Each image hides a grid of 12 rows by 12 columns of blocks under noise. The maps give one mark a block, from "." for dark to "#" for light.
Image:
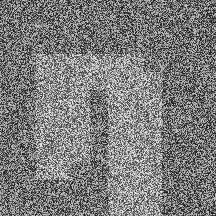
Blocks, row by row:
. . . . . . . . . . . .
. . . . . . . . . . . .
. . . . . . . . . . . .
. . # # # # # # . . . .
. . # # # # # # # . . .
. . # # # . # # # . . .
. . # # # . # # # . . .
. . # # # . # # # . . .
. . # # # . # # # . . .
. . # # . . # # # . . .
. . . . . . # # # . . .
. . . . . . # # # . . .
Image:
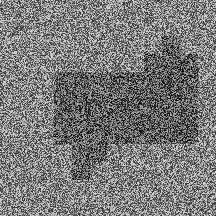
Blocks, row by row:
# # # # # # # # # # # #
# # # # # # # # # # # #
# # # # # # # # # . # #
# # # # # # # # . . . #
# # # . . . . . . . . #
# # # . . . . . . . . #
# # # . . . . . . . . #
# # # . . . . . . . . #
# # # # . . # # # # # #
# # # # . # # # # # # #
# # # # # # # # # # # #
# # # # # # # # # # # #
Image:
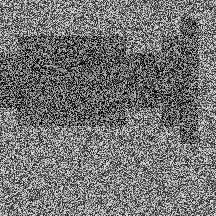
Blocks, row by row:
# # # # # # # # # # # #
# # # # # # # # # # . #
# . . . . . . # # . . #
. . . . . . . . . . . #
. . . . . . . . . . . #
. . . . . . . . . . . #
# . . . . . . # # . . #
# # # # # # # # # # . #
# # # # # # # # # # # #
# # # # # # # # # # # #
# # # # # # # # # # # #
# # # # # # # # # # # #
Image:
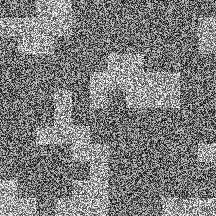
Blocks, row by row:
. . # # . . . . . . . .
# # # # . . . . . . . #
. # # . . . . . . . . #
. . . . . . # # . . . .
. . . . . # # # # # . .
. . . # . # . # # # . .
. . . # . . . . . . . .
. . # # # . . . . . . .
. . . . # # . . . . . #
. . . . . # . . . . . .
# . . . # # . . . . . .
# # . # # # . . . # # #
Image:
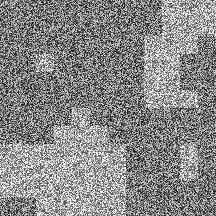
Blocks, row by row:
. . . . . . . . . # # #
. . . . . . . . . # # #
. . . . . . . . # # # .
. . # . . . . . # # . .
. . . . . . . . # # . .
. . . . . . . . # # # .
. . . . # . . . . . . .
. . . # # # . . . . . .
# # # # # # # . . . # .
# # # # # # # . . . # .
# # # # # # # . . . . .
. . # # # # # . . . . .
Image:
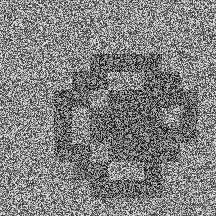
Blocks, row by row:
# # # # # # # # # # # #
# # # # # # # # # # # #
# # # # # # # # # # # #
# # # # # . . . . # # #
# # # # . . # # . . # #
# # # . . # . . . . . #
# # # . # . . . . # . #
# # # . # . . . . . . #
# # # . . # . . . . # #
# # # # . . # # . # # #
# # # # # . . . . # # #
# # # # # # # # # # # #
